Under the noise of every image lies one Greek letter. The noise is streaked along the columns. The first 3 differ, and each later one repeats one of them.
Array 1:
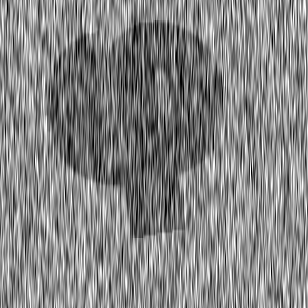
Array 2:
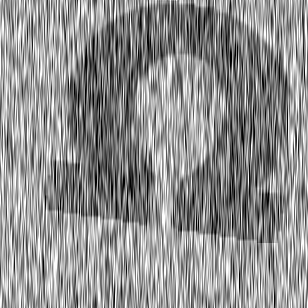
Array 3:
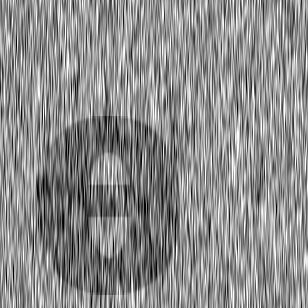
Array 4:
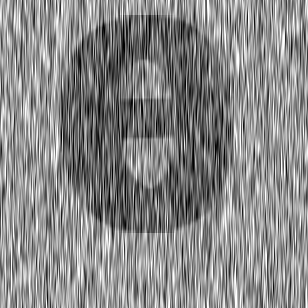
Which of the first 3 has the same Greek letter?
3
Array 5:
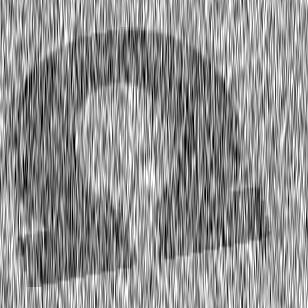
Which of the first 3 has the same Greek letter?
2
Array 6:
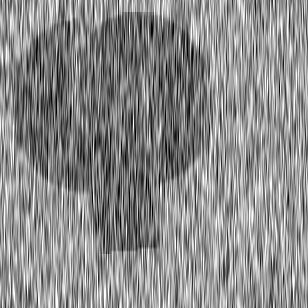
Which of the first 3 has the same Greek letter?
1
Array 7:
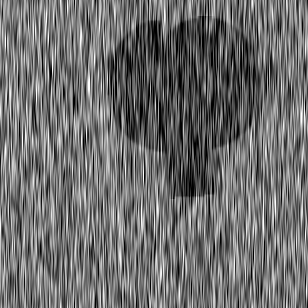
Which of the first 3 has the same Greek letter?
1
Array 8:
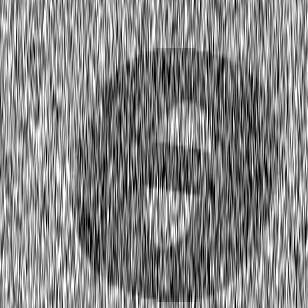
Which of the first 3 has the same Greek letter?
3
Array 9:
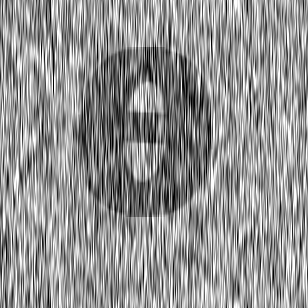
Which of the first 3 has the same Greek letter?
3
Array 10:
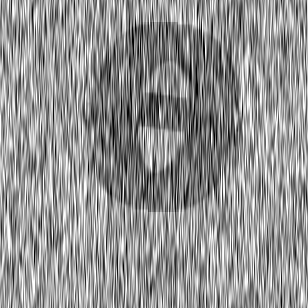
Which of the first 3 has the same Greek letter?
3
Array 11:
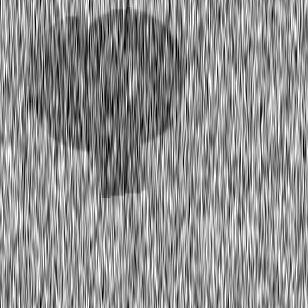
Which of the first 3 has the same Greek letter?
1
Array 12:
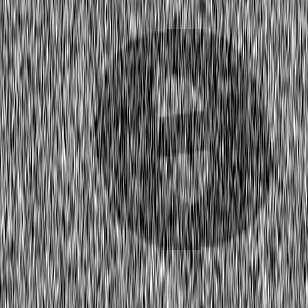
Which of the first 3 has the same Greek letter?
3
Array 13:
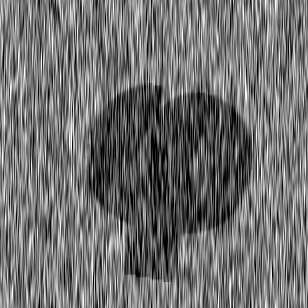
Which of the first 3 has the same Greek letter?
1
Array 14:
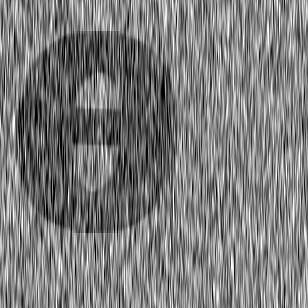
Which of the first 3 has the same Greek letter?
3
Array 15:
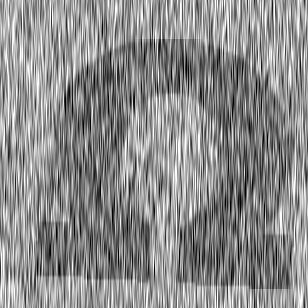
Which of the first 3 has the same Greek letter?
2
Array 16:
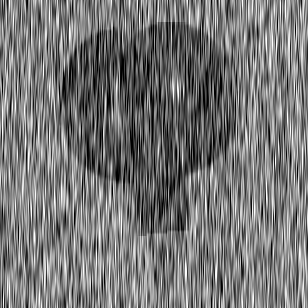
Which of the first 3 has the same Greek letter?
1
